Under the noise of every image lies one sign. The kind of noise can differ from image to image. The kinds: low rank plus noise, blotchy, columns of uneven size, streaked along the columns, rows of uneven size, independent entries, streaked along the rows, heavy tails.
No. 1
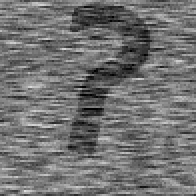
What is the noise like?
streaked along the rows
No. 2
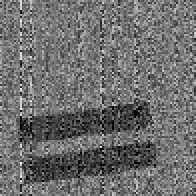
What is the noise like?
columns of uneven size
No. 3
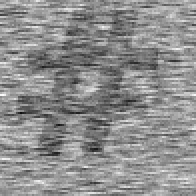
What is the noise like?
streaked along the rows
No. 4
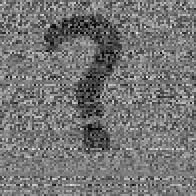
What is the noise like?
rows of uneven size
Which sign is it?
question mark
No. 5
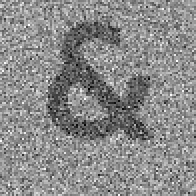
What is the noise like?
independent entries
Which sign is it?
ampersand
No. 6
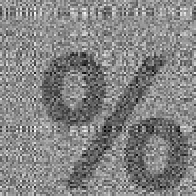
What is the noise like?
low rank plus noise
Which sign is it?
percent sign
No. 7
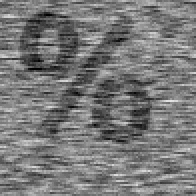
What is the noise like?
streaked along the rows
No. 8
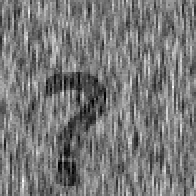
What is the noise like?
streaked along the columns
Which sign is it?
question mark
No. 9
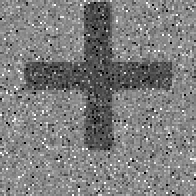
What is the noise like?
heavy tails
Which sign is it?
plus sign
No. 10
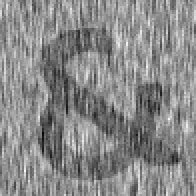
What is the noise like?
streaked along the columns
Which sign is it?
ampersand
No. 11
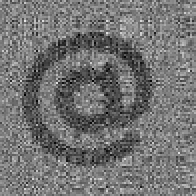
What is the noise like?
low rank plus noise
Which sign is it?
at sign
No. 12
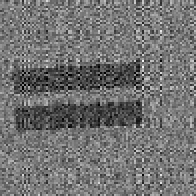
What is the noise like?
low rank plus noise
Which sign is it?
equals sign
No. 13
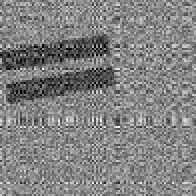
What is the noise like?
low rank plus noise
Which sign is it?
equals sign
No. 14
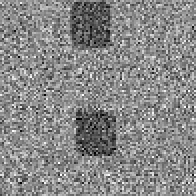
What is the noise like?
low rank plus noise
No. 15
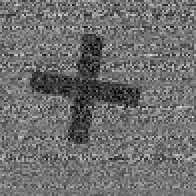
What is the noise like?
rows of uneven size
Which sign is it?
plus sign
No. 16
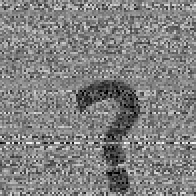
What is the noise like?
rows of uneven size
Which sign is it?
question mark
